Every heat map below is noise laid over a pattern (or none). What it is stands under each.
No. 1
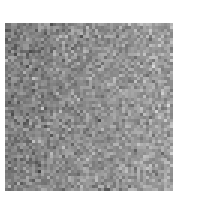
a smooth slope
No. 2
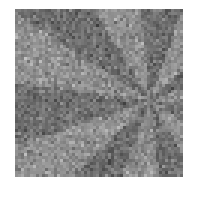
spokes from one point
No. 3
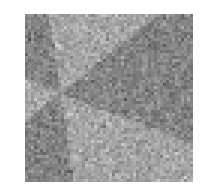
spokes from one point
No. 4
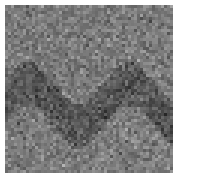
a wavy band
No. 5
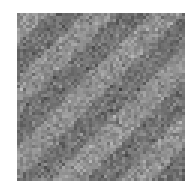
diagonal stripes
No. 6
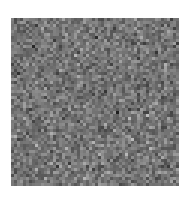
only noise
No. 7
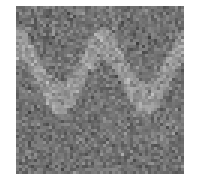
a wavy band
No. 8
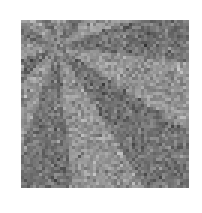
spokes from one point
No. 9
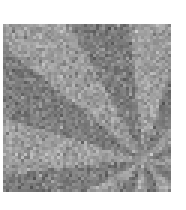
spokes from one point
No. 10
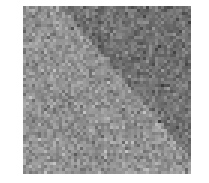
a sharp edge
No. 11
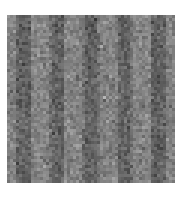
vertical stripes
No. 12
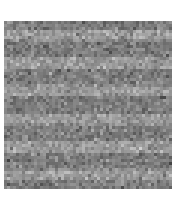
horizontal stripes
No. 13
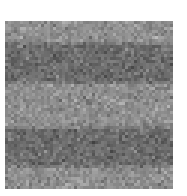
horizontal stripes
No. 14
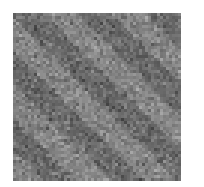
diagonal stripes
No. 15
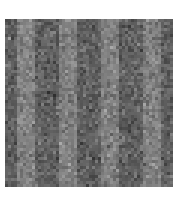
vertical stripes
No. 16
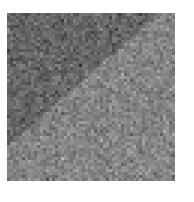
a sharp edge
